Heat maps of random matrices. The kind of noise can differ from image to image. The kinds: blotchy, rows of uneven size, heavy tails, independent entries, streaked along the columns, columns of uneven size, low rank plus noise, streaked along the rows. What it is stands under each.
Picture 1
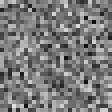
independent entries
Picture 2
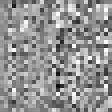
columns of uneven size
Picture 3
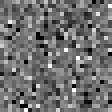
heavy tails
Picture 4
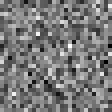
independent entries
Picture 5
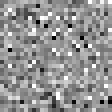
heavy tails
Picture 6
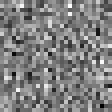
low rank plus noise
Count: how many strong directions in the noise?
five to eight
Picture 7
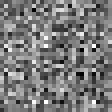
low rank plus noise
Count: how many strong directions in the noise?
two
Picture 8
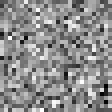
independent entries
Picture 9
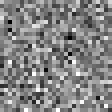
independent entries
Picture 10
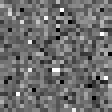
heavy tails
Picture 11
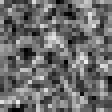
blotchy
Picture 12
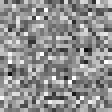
low rank plus noise
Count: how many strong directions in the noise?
five to eight
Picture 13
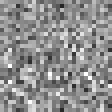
low rank plus noise
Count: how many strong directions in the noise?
three or four
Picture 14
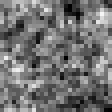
blotchy
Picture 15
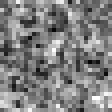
blotchy
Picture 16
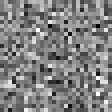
low rank plus noise
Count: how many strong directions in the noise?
five to eight
